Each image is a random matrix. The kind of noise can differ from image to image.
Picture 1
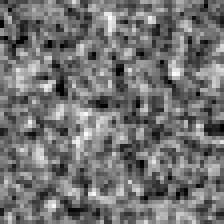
blotchy
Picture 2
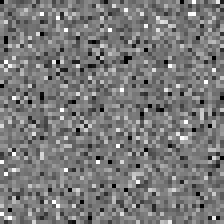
heavy tails
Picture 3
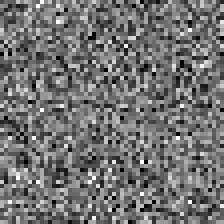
low rank plus noise
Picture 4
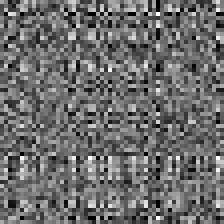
low rank plus noise
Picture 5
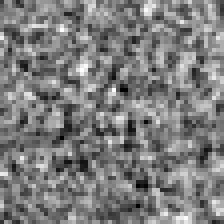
blotchy
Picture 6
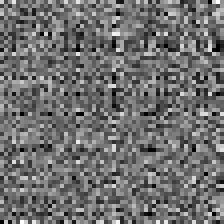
low rank plus noise
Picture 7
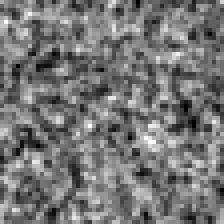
blotchy
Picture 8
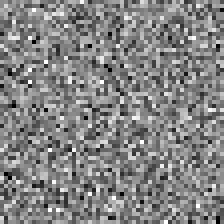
independent entries
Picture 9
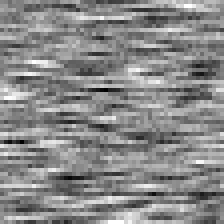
streaked along the rows
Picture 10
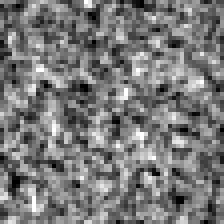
blotchy
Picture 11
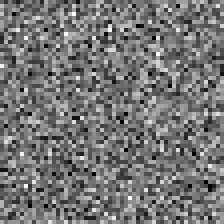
independent entries
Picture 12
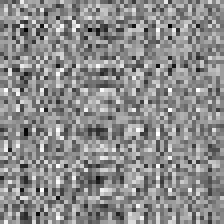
low rank plus noise
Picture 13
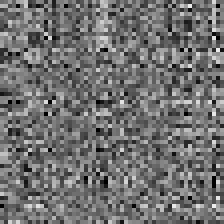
low rank plus noise
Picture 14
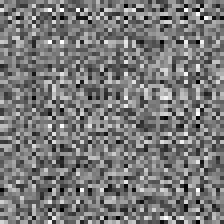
low rank plus noise
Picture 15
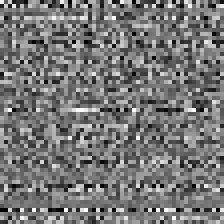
rows of uneven size
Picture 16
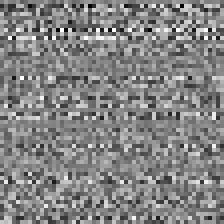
rows of uneven size
